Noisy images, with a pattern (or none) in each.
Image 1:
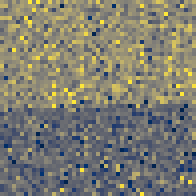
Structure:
a sharp edge
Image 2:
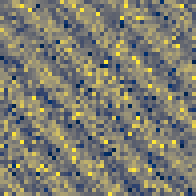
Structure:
diagonal stripes
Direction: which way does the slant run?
top left to bottom right
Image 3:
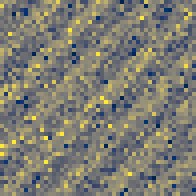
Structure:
diagonal stripes
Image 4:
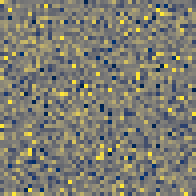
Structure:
only noise
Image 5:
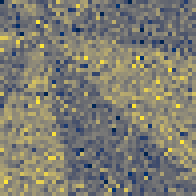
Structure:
spokes from one point
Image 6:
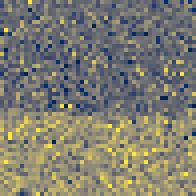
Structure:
a sharp edge
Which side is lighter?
bottom
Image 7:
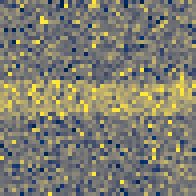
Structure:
one horizontal stripe
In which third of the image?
middle
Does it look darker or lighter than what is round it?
lighter
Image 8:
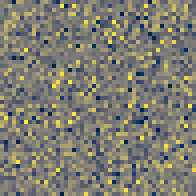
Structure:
only noise
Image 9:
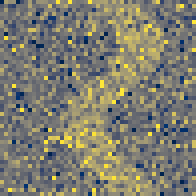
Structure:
a wavy band
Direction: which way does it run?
top to bottom
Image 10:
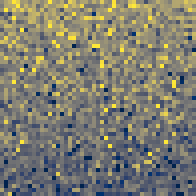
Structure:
a smooth slope
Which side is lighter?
top
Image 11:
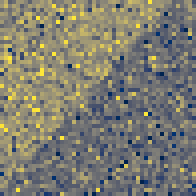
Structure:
a sharp edge
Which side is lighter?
top left
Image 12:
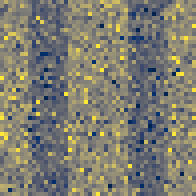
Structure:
vertical stripes
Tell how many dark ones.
2
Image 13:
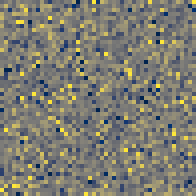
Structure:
only noise
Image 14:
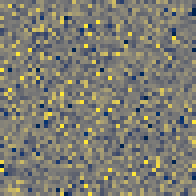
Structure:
only noise
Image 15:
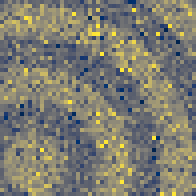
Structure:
rings round one point
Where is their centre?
bottom left
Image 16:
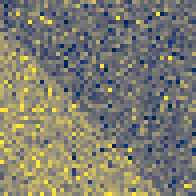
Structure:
a sharp edge
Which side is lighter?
bottom left
